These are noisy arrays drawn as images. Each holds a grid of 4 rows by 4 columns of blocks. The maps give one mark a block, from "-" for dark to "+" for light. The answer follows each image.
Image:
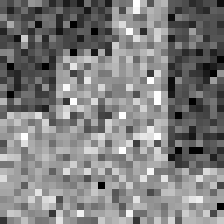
- - + -
- + + -
+ + + -
+ + + +
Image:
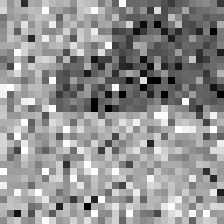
+ + - -
+ - - -
+ + + +
+ + + +
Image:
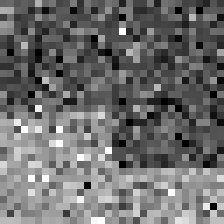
- - - -
- - - -
+ + - -
+ + + +
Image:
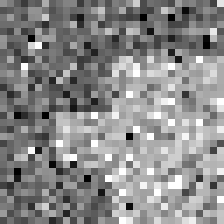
- - - -
- - + +
- + + +
- - + +
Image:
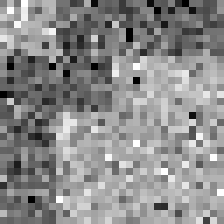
+ - - -
- - + +
- + + +
- + + +
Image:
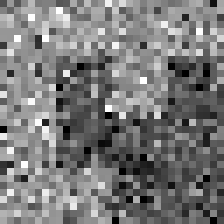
+ + + +
+ - + -
+ - - -
+ + - -
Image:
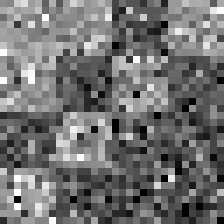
+ + - +
+ - + -
- + - -
+ - - -
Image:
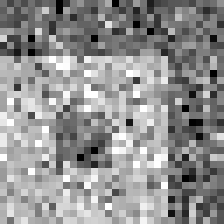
- - - -
+ + + -
+ - + -
+ + + -
